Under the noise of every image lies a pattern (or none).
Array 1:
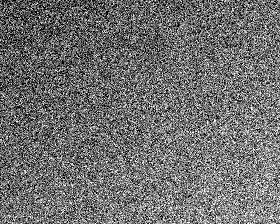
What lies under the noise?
a smooth slope
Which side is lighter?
bottom right
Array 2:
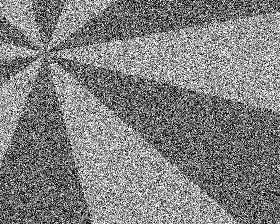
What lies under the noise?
spokes from one point
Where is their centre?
top left
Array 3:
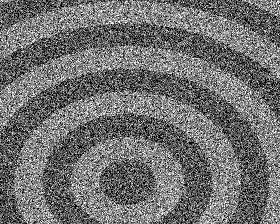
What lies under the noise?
rings round one point
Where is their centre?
bottom middle
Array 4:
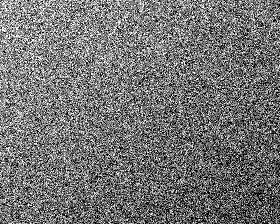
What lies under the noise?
a smooth slope
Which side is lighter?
top left
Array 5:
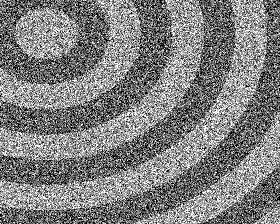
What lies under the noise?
rings round one point
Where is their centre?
top left
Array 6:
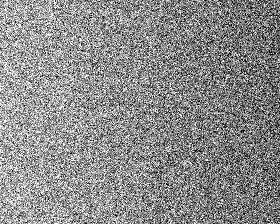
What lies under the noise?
a smooth slope
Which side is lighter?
left
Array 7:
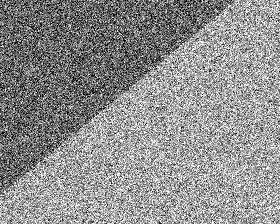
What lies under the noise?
a sharp edge
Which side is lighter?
bottom right
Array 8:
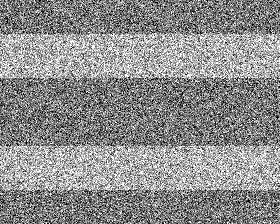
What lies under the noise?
horizontal stripes
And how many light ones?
2
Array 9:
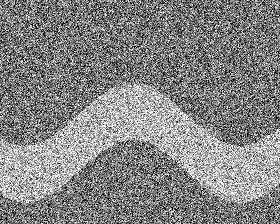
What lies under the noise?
a wavy band
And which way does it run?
left to right
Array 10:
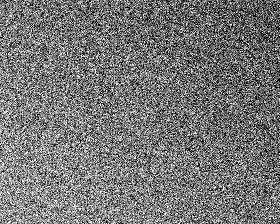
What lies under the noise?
a smooth slope
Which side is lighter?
bottom left
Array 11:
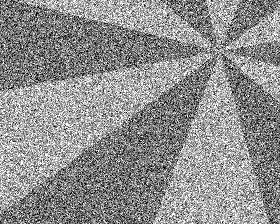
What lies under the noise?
spokes from one point
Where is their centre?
top right
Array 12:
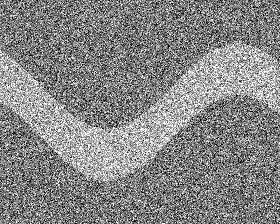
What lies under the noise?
a wavy band
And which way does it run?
left to right
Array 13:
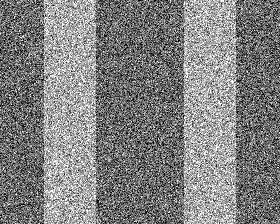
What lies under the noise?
vertical stripes
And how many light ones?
2
